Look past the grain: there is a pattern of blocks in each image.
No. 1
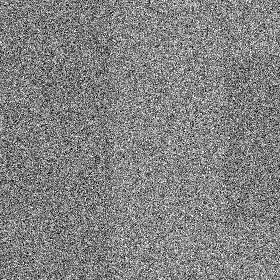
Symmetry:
top and bottom mirror each other
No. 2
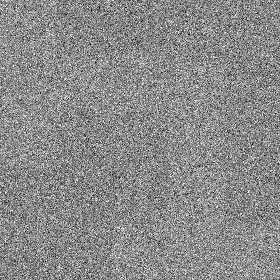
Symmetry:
mirrored about the diagonal from the bottom left
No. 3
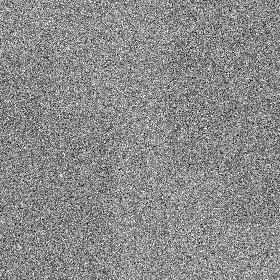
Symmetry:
the same after a half turn
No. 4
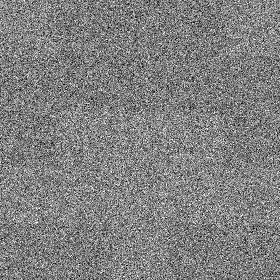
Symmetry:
left and right mirror each other
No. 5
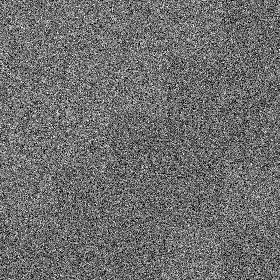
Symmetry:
mirrored about the diagonal from the top left
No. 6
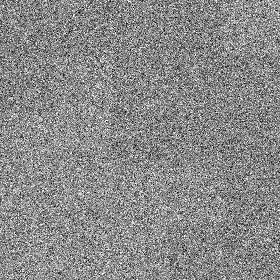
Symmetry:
mirrored about the diagonal from the bottom left
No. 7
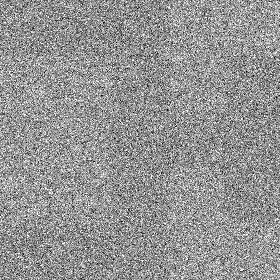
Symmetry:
top and bottom mirror each other
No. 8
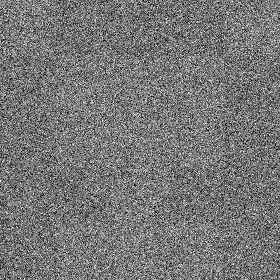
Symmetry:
left and right mirror each other
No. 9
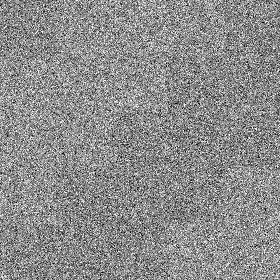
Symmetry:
mirrored about the diagonal from the top left
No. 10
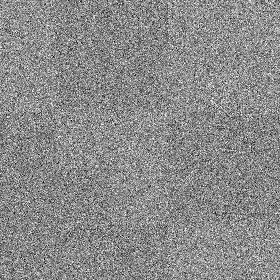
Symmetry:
mirrored about the diagonal from the bottom left
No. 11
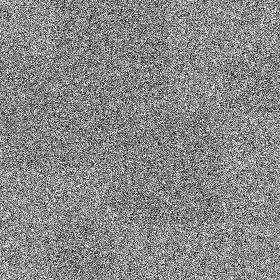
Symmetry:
mirrored about the diagonal from the top left
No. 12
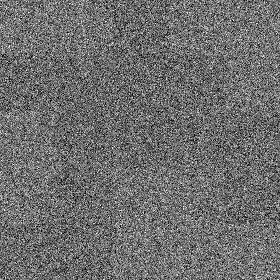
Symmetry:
no symmetry
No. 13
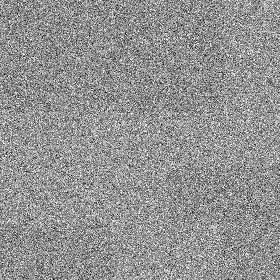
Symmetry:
no symmetry
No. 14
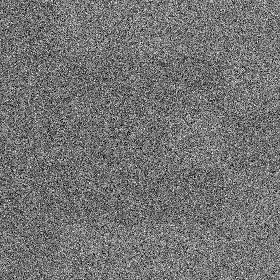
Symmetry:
top and bottom mirror each other
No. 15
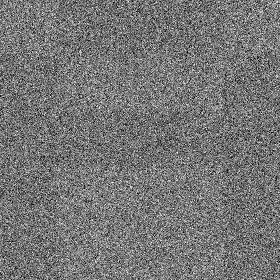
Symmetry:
left and right mirror each other
